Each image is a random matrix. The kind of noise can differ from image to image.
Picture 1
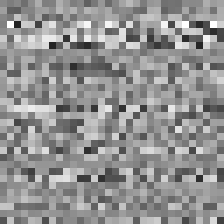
rows of uneven size
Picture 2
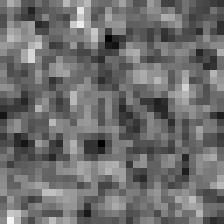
blotchy
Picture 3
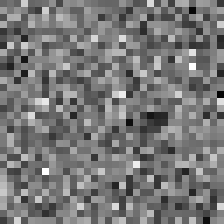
independent entries
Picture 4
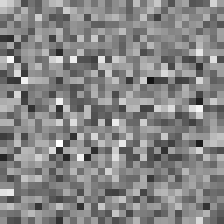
low rank plus noise
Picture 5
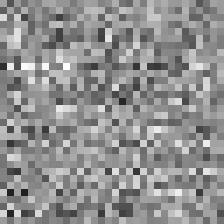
low rank plus noise
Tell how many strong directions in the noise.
three or four
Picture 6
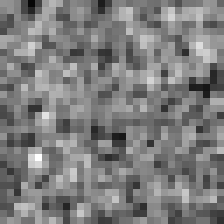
blotchy
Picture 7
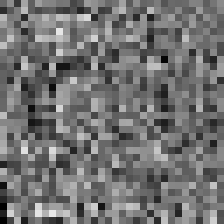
low rank plus noise
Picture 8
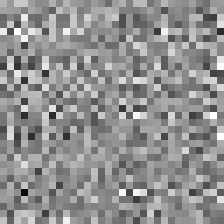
low rank plus noise
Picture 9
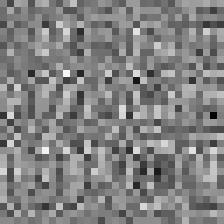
low rank plus noise
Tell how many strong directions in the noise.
two
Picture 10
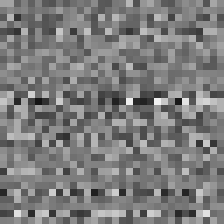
rows of uneven size
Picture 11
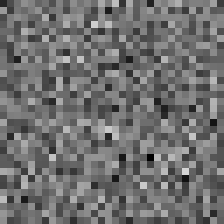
low rank plus noise
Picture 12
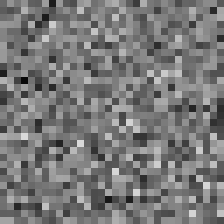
independent entries
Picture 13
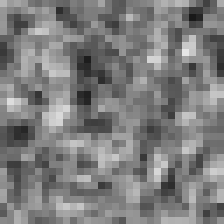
blotchy
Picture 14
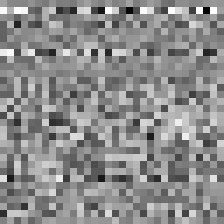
rows of uneven size
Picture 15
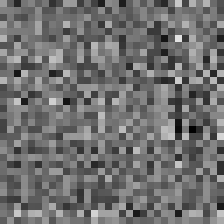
low rank plus noise
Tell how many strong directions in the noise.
three or four
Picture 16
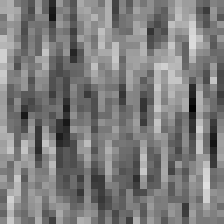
streaked along the columns
